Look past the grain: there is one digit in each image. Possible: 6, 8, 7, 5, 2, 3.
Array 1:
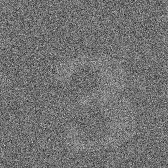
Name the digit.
3
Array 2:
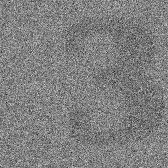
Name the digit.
3
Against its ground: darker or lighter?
darker
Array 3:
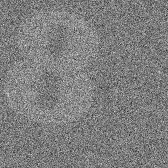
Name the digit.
8
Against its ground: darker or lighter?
lighter
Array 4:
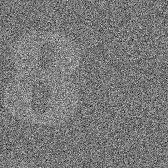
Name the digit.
8
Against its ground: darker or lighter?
lighter
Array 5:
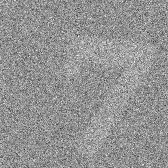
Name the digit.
7
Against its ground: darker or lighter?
lighter
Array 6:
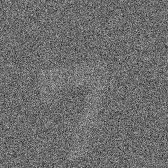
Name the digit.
7
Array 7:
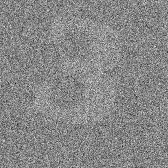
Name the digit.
3
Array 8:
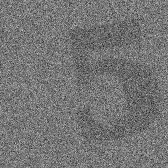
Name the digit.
5
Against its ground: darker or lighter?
darker
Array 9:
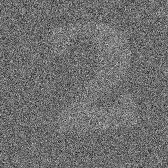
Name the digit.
2
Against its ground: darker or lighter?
lighter
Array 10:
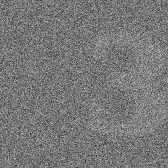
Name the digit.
3
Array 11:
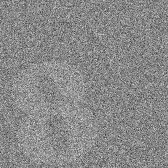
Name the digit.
8
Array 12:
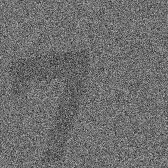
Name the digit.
7
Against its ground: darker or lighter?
darker
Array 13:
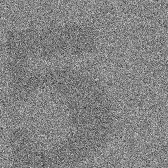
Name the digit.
5
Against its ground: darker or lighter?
darker
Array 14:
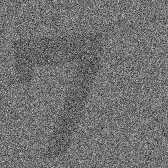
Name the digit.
7
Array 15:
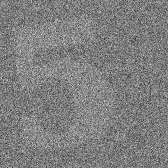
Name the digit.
5
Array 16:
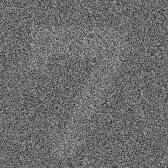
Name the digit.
7
